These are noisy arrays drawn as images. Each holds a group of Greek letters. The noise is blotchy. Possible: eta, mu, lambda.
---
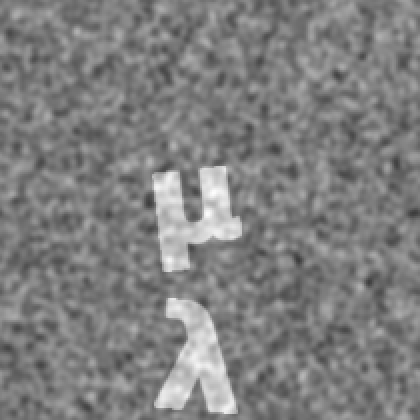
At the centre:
mu
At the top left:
nothing
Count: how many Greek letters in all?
2
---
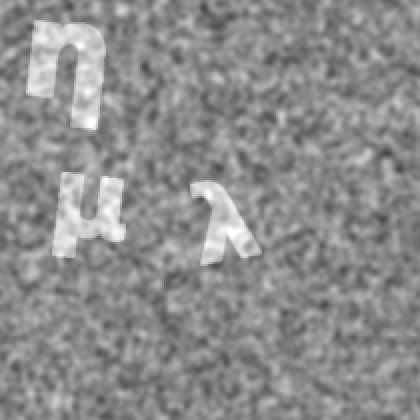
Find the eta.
top left
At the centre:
lambda
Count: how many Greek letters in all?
3
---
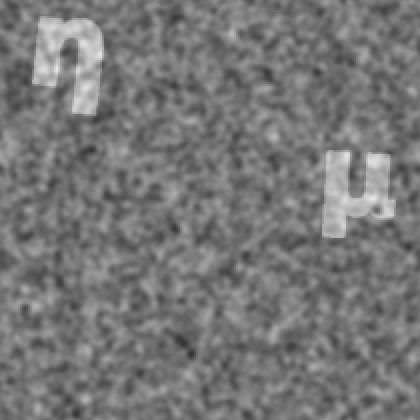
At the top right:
nothing
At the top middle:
nothing
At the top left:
eta
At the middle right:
mu
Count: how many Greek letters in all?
2
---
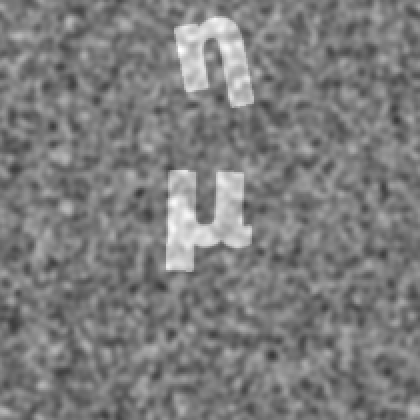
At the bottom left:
nothing
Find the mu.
centre
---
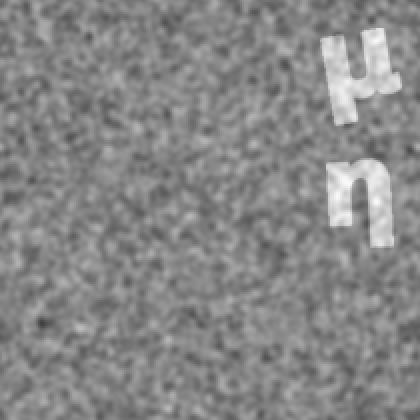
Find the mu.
top right
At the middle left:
nothing
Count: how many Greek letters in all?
2
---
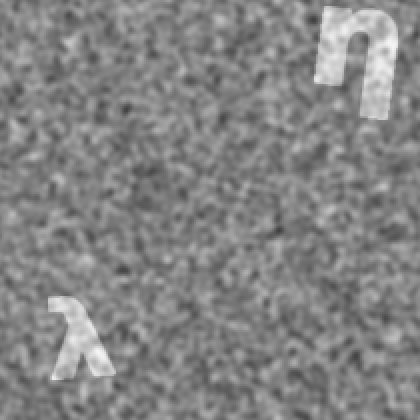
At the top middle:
nothing
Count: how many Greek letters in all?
2
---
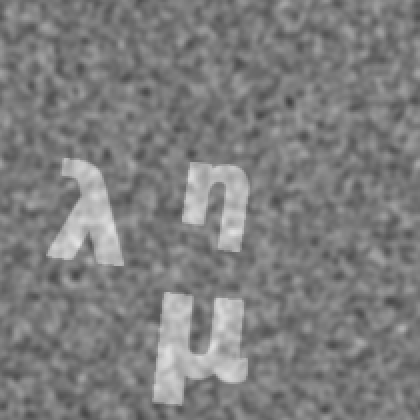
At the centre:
eta
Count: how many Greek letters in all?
3
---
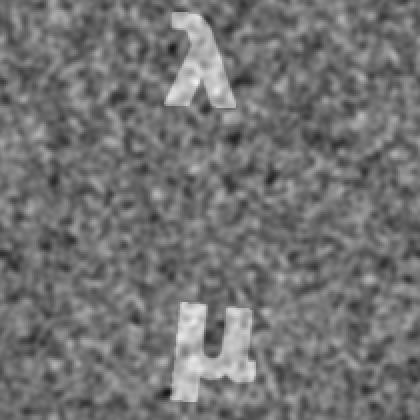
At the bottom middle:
mu
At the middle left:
nothing
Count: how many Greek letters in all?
2
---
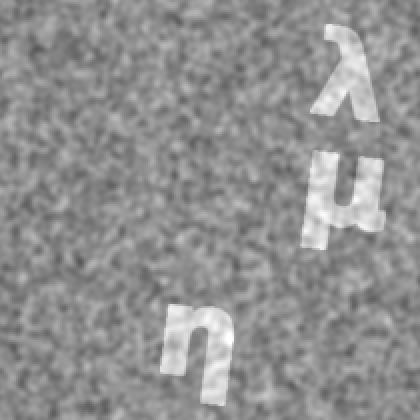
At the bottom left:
nothing
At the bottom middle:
eta
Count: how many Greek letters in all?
3
